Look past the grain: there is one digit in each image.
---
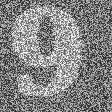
9
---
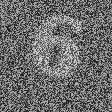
6
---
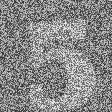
5
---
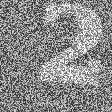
2
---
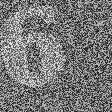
6
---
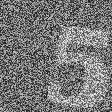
5
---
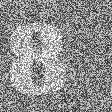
8
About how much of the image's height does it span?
two thirds
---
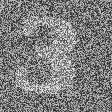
3
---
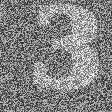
3
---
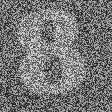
8
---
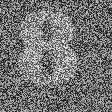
8
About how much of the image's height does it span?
two thirds
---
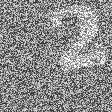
2
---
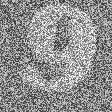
9
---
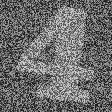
4
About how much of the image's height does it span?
nearly all
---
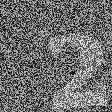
2
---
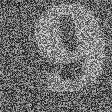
9
